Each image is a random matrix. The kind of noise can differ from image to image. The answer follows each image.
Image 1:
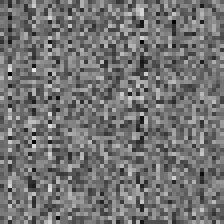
columns of uneven size
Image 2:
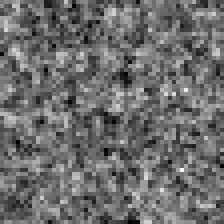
blotchy
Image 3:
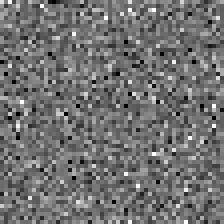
heavy tails
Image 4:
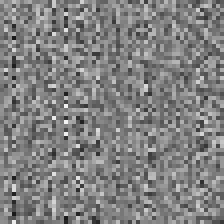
columns of uneven size
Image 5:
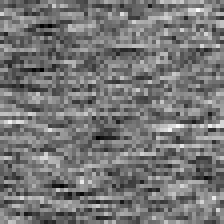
streaked along the rows
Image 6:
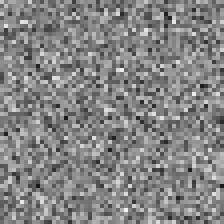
independent entries
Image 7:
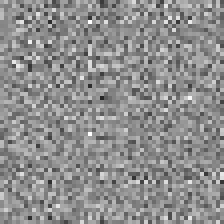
low rank plus noise
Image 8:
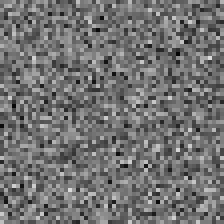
independent entries
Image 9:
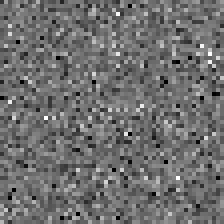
heavy tails
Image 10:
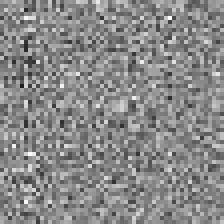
low rank plus noise
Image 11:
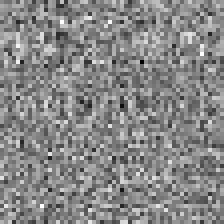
low rank plus noise
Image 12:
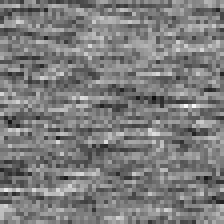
streaked along the rows
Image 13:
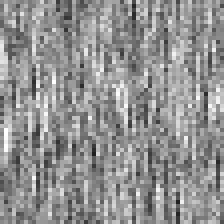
streaked along the columns
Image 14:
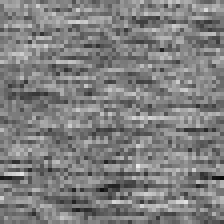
streaked along the rows
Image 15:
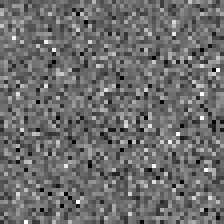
heavy tails
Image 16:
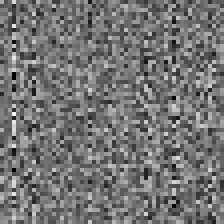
columns of uneven size
